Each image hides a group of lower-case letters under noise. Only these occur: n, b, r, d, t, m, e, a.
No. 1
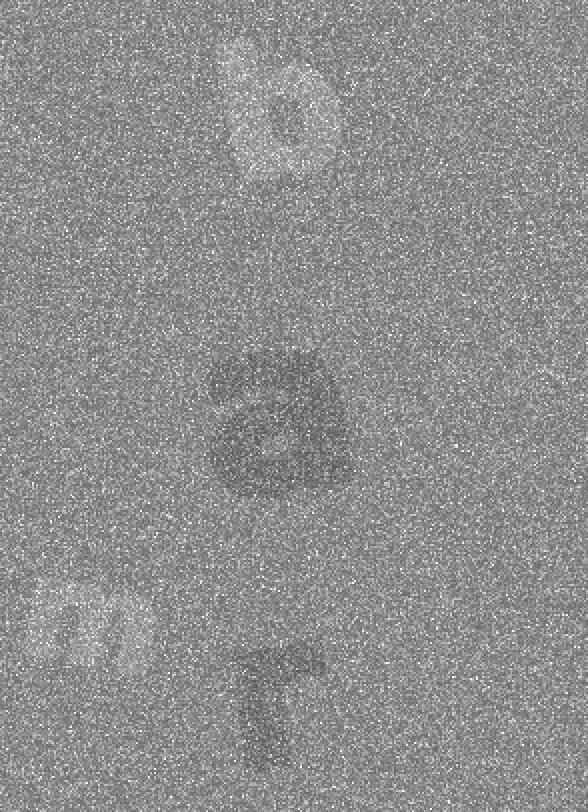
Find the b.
top middle
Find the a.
centre
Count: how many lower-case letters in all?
4
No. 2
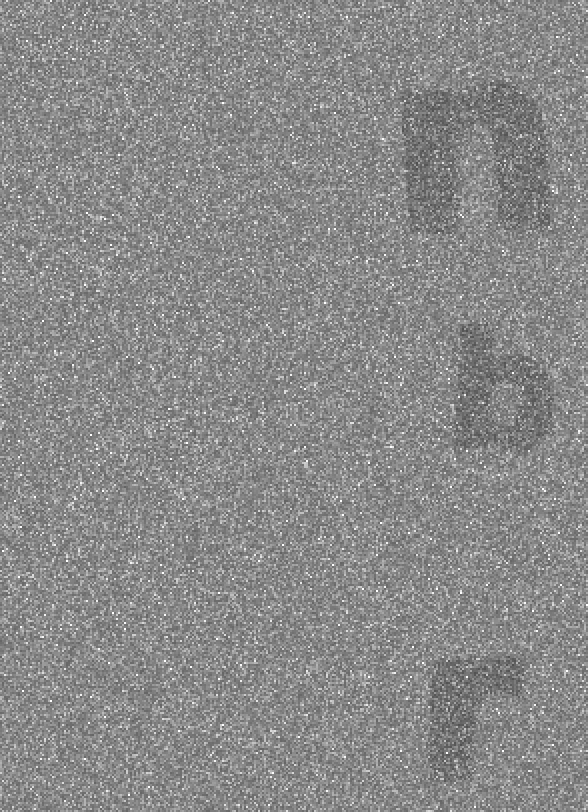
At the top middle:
nothing
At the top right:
n
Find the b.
middle right
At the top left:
nothing
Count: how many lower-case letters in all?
3
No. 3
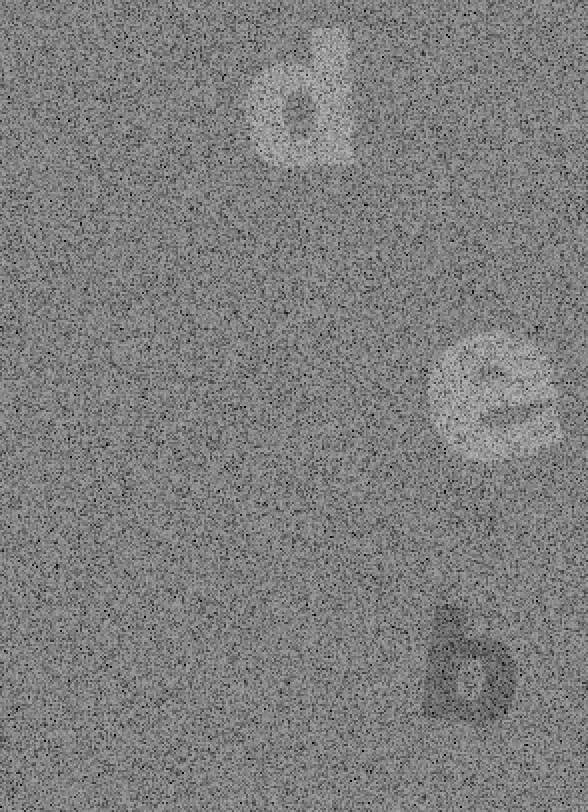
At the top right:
nothing
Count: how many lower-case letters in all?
3
